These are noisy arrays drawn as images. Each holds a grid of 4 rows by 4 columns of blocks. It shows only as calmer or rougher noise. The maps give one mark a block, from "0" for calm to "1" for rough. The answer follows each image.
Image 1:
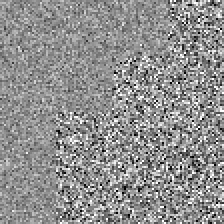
0 0 0 1
0 0 1 1
0 1 1 1
0 1 1 1
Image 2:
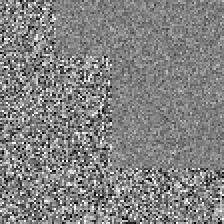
1 0 0 0
1 1 0 0
1 1 0 0
1 1 1 1
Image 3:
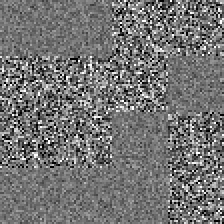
0 0 1 1
1 1 1 0
1 1 0 1
0 0 0 1
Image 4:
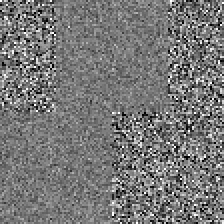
1 0 0 1
1 0 0 1
0 0 1 1
0 0 1 1
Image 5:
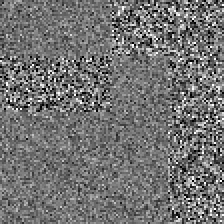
0 0 1 1
1 1 0 1
0 0 0 1
0 0 0 1
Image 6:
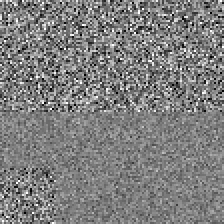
1 1 1 1
1 1 1 1
0 0 0 0
1 0 0 0
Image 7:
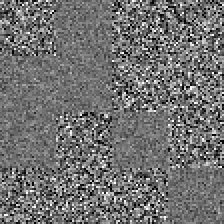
1 0 1 1
0 0 1 1
0 1 0 1
1 1 1 0
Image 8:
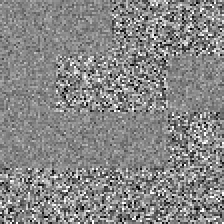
0 0 1 1
0 1 1 0
0 0 0 1
1 1 1 1
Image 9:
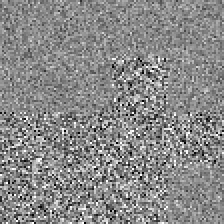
0 0 0 0
0 0 1 0
1 1 1 1
1 1 1 0
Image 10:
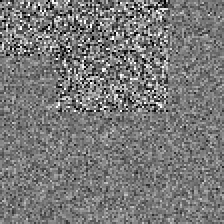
1 1 1 0
0 1 1 0
0 0 0 0
0 0 0 0
